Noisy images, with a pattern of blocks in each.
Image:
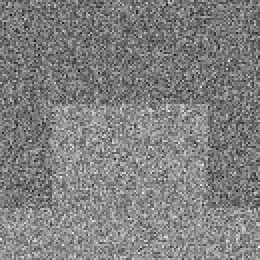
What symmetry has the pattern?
left and right mirror each other
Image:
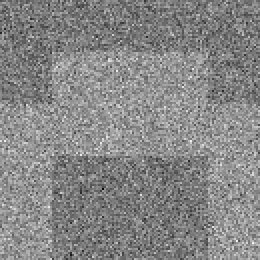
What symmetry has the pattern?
left and right mirror each other
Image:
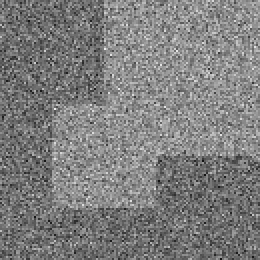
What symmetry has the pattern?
mirrored about the diagonal from the bottom left
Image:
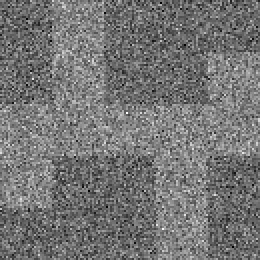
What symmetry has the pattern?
the same after a half turn
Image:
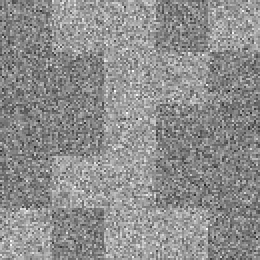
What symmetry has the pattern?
the same after a half turn
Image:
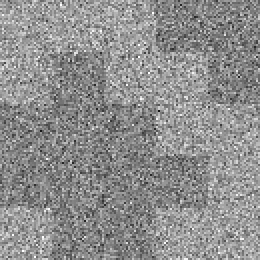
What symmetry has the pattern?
mirrored about the diagonal from the bottom left
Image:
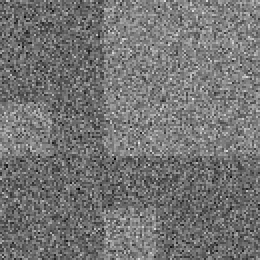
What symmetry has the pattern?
mirrored about the diagonal from the bottom left
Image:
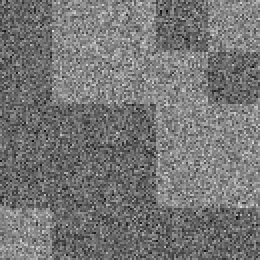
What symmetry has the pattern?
mirrored about the diagonal from the bottom left
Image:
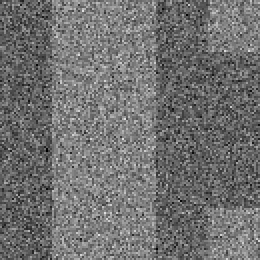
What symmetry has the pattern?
top and bottom mirror each other
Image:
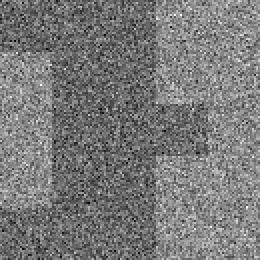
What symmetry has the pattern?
top and bottom mirror each other
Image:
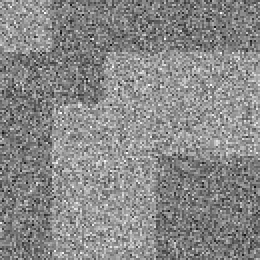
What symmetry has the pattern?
mirrored about the diagonal from the top left
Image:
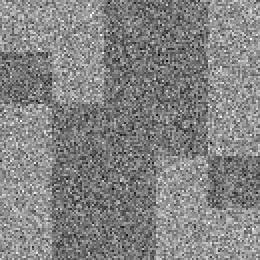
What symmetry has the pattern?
the same after a half turn
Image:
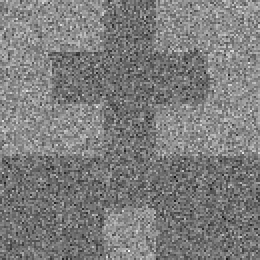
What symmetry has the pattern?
left and right mirror each other
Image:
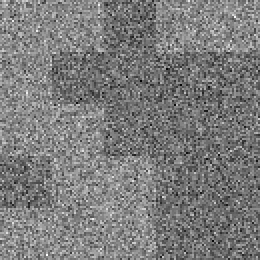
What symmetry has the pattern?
no symmetry
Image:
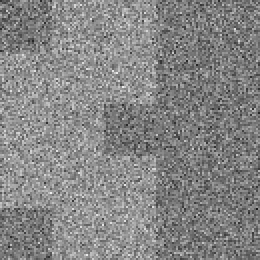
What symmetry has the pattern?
top and bottom mirror each other
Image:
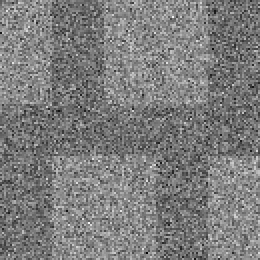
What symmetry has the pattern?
the same after a half turn
